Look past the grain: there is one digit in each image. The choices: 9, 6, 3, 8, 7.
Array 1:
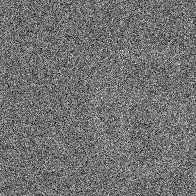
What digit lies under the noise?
6
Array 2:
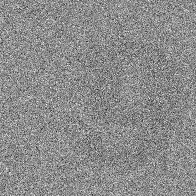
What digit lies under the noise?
9
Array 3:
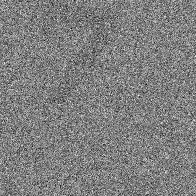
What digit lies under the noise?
7
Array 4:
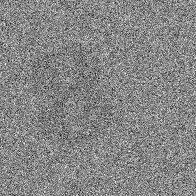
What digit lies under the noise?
8
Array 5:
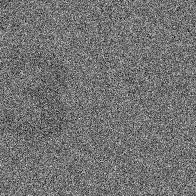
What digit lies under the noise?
3
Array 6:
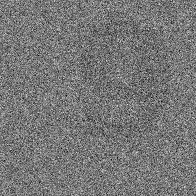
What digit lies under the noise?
9
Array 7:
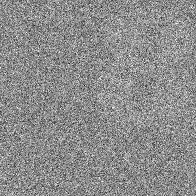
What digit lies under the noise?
8
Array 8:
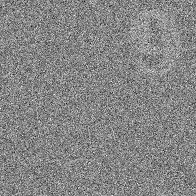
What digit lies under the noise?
9
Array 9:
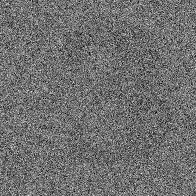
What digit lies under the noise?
3
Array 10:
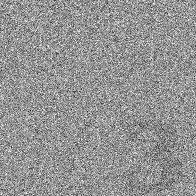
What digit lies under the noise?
3
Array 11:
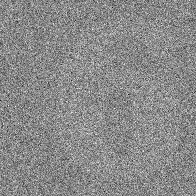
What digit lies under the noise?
6
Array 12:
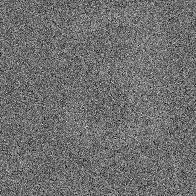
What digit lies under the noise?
3
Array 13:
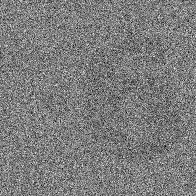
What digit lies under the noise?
6
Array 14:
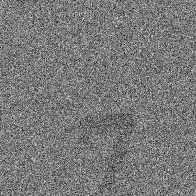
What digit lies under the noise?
7
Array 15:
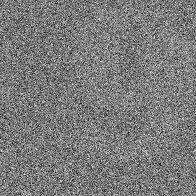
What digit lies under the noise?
9
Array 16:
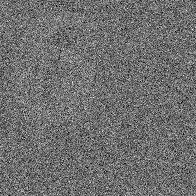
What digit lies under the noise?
6
